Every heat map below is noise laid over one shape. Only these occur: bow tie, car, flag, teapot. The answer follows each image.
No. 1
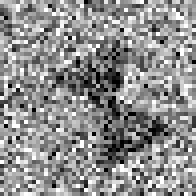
bow tie
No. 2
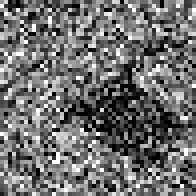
flag
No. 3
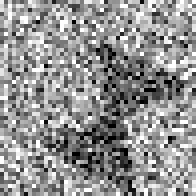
bow tie
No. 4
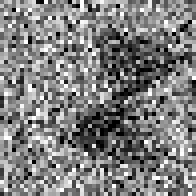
bow tie
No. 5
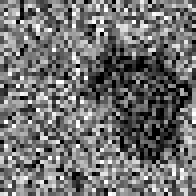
car
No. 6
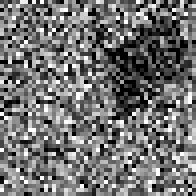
flag
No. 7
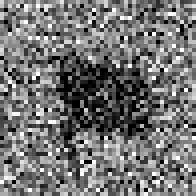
flag
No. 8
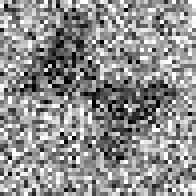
bow tie
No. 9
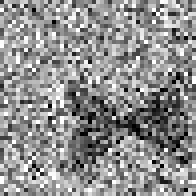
bow tie
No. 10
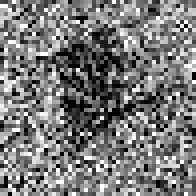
flag
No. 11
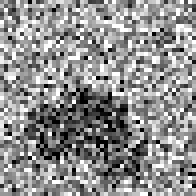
car
